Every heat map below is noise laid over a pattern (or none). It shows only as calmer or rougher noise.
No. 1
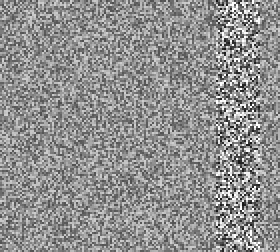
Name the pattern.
one vertical stripe
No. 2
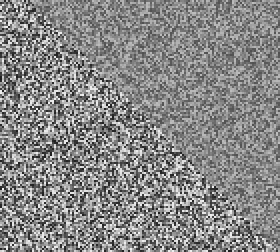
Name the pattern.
a sharp edge
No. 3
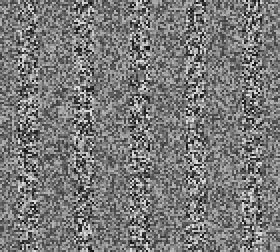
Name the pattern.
vertical stripes
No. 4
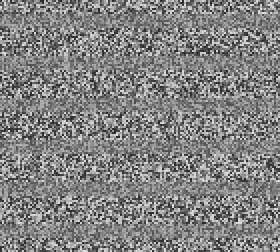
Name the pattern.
horizontal stripes
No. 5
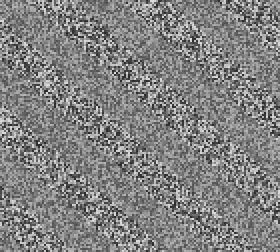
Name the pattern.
diagonal stripes
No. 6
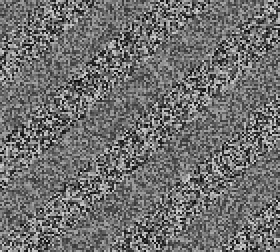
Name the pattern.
diagonal stripes
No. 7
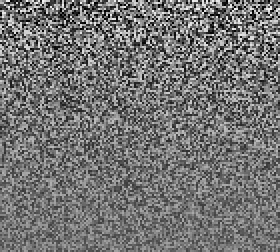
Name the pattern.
a smooth slope
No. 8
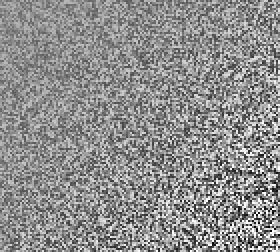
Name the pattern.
a smooth slope
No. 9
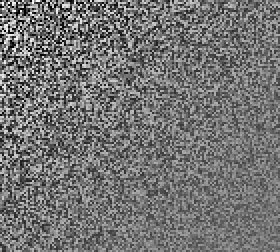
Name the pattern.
a smooth slope
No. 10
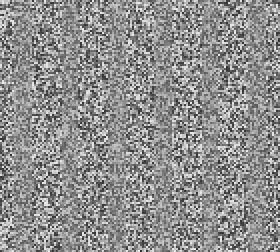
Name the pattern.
vertical stripes
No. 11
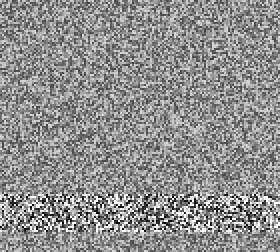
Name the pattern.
one horizontal stripe
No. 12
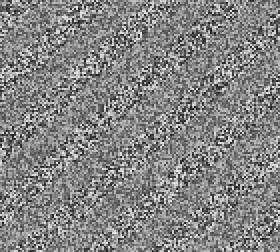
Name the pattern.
diagonal stripes
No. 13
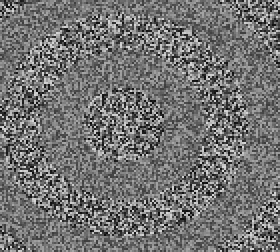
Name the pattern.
rings round one point
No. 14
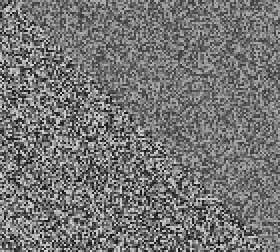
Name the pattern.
a sharp edge
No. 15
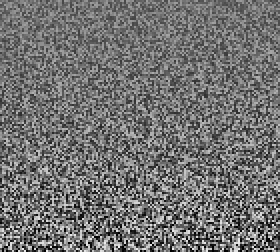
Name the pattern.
a smooth slope
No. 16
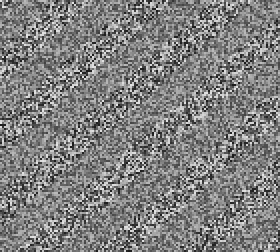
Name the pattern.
diagonal stripes
